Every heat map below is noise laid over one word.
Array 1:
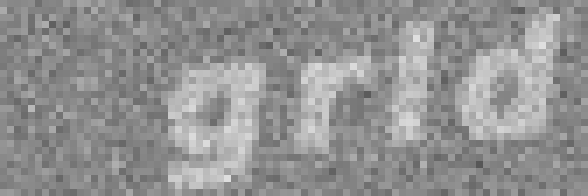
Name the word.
grid
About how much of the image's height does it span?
nearly all
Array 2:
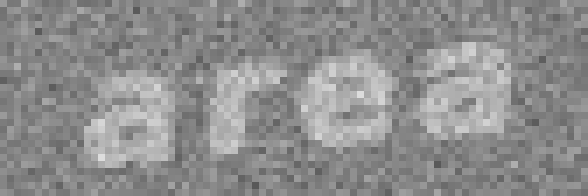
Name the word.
area
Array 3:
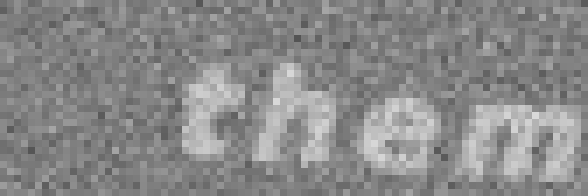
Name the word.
them
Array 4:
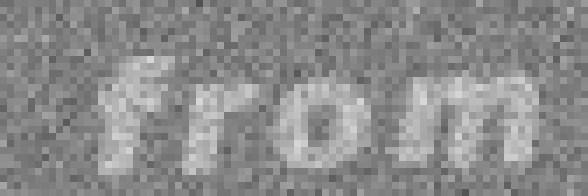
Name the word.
from
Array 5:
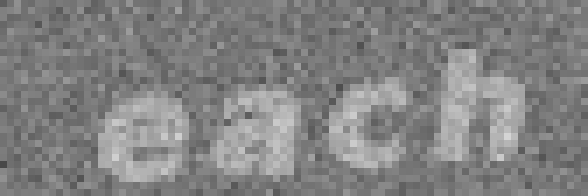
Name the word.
each
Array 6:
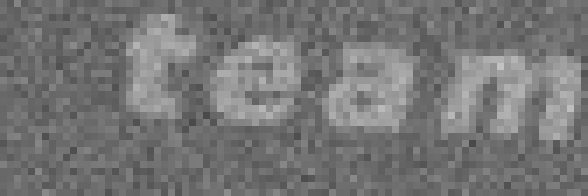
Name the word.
team
